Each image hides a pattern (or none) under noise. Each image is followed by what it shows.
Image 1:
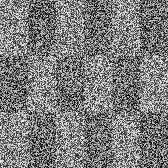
a checkerboard
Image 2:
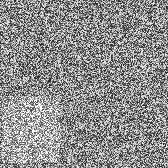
one block
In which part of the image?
bottom left
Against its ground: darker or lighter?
lighter
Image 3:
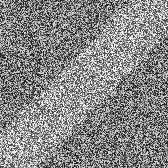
a diagonal band
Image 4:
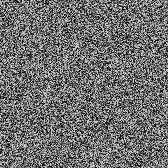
only noise
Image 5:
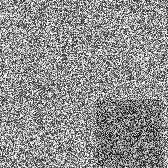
one block
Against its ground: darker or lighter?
darker
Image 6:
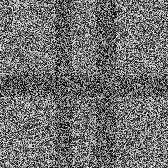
bands of rows crossing bands of columns
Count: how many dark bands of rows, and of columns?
1 and 2
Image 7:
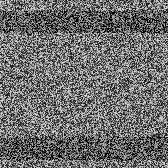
bands of rows
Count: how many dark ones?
2
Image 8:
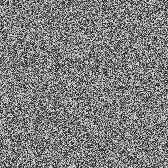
only noise
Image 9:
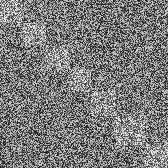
blocks along the diagonal
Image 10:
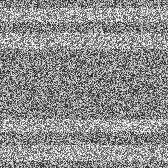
bands of rows
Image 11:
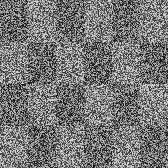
a checkerboard
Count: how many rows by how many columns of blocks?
4 by 6
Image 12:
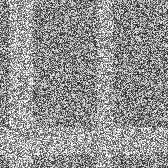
bands of rows crossing bands of columns
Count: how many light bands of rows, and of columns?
1 and 2
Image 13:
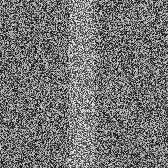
one band of columns
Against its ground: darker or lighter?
lighter
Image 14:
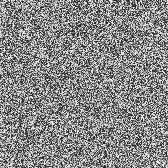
only noise
